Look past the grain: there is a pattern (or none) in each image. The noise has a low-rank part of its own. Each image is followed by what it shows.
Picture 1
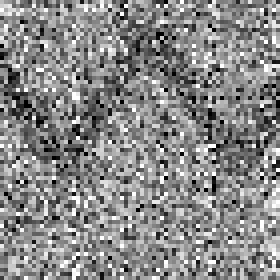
a wavy band
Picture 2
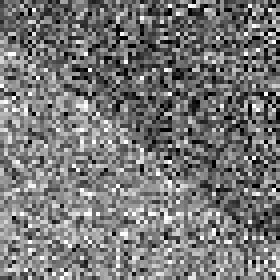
a sharp edge
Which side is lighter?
bottom left
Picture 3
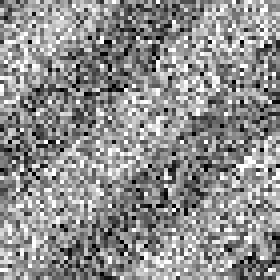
diagonal stripes
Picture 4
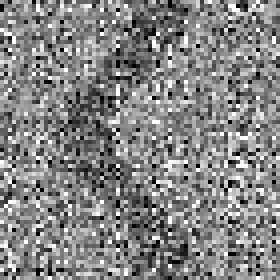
a wavy band
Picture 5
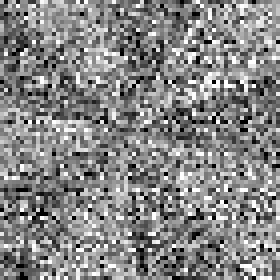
spokes from one point
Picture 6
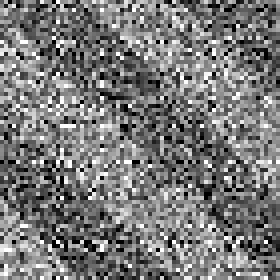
diagonal stripes
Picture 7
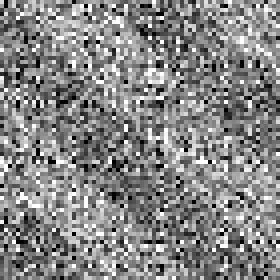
diagonal stripes
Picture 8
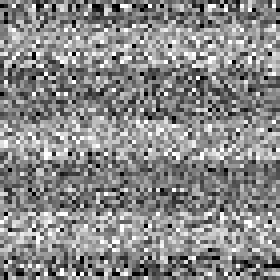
horizontal stripes
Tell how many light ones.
3
